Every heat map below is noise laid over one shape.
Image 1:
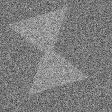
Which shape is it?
bow tie
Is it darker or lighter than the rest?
lighter
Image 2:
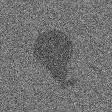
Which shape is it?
pear
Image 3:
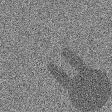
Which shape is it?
rabbit's head
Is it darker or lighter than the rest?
darker
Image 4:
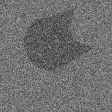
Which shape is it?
cat's head
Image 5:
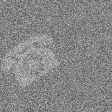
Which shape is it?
telephone
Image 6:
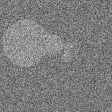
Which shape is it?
pear
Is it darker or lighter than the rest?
lighter
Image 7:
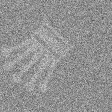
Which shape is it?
chess queen
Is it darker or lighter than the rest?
lighter
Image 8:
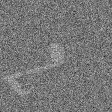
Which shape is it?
musical note
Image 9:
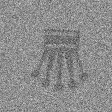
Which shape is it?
chess queen
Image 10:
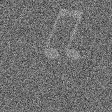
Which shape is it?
pair of musical notes
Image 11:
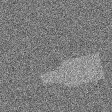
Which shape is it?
bottle
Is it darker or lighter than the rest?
lighter
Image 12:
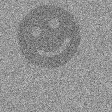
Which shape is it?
smiling face
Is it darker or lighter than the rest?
darker
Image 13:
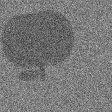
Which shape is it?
apple
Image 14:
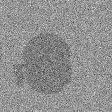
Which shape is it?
apple
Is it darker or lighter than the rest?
darker
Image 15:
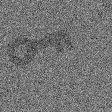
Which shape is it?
key
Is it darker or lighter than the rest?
darker
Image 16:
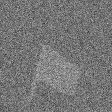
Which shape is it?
flag
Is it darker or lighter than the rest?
lighter
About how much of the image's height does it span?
half
